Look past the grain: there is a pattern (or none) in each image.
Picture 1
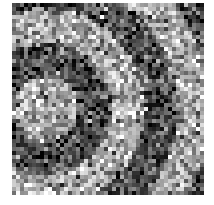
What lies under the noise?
rings round one point
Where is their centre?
middle left
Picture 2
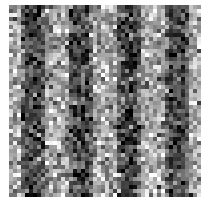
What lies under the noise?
vertical stripes
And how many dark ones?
4
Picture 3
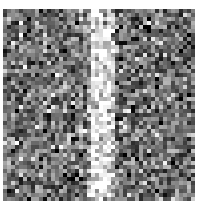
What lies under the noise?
one vertical stripe
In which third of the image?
middle
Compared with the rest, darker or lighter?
lighter
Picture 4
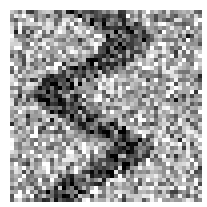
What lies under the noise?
a wavy band
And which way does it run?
top to bottom
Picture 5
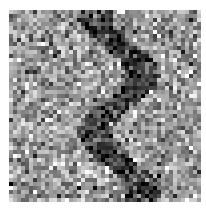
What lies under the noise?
a wavy band
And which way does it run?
top to bottom
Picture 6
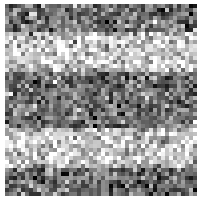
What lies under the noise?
horizontal stripes
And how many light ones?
2
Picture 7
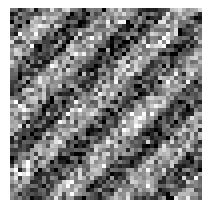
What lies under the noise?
diagonal stripes
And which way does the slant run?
bottom left to top right
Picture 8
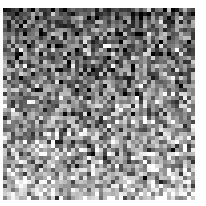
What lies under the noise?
a smooth slope
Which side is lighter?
bottom
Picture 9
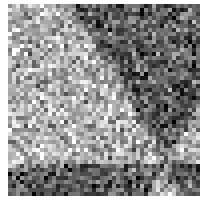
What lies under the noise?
spokes from one point
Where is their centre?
bottom right
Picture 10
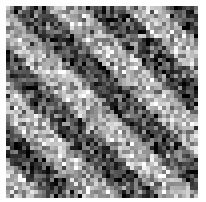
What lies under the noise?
diagonal stripes
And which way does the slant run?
top left to bottom right
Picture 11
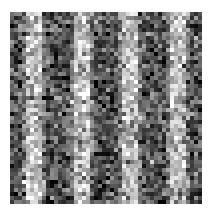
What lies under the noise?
vertical stripes
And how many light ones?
4
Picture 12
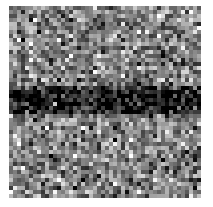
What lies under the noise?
one horizontal stripe
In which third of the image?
middle
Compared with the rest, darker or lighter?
darker
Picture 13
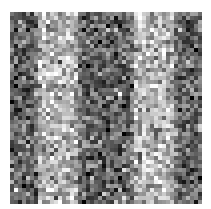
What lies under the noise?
vertical stripes
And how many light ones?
2
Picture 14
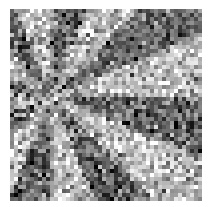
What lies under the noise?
spokes from one point
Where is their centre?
middle left
